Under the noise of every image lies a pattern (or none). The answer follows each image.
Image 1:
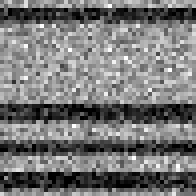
bands of rows
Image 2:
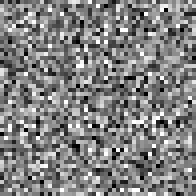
only noise
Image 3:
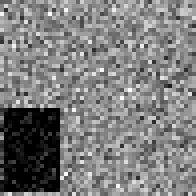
one block
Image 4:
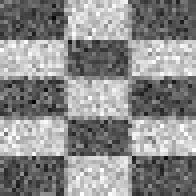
a checkerboard
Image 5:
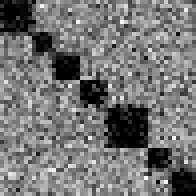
blocks along the diagonal
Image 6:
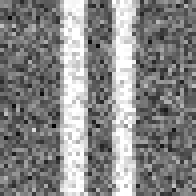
bands of columns
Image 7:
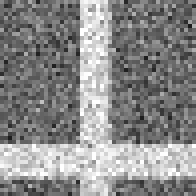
bands of rows crossing bands of columns
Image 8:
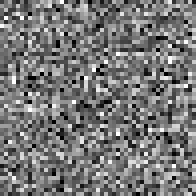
only noise
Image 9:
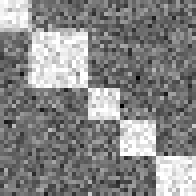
blocks along the diagonal
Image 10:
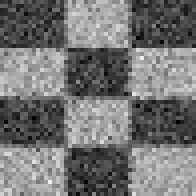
a checkerboard
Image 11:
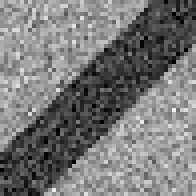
a diagonal band
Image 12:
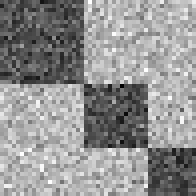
blocks along the diagonal
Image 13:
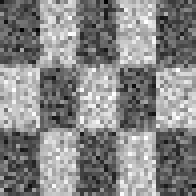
a checkerboard
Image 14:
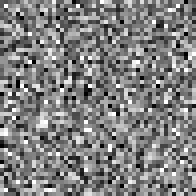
only noise
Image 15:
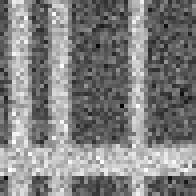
bands of rows crossing bands of columns
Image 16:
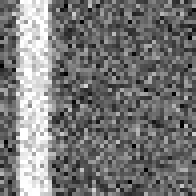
one band of columns
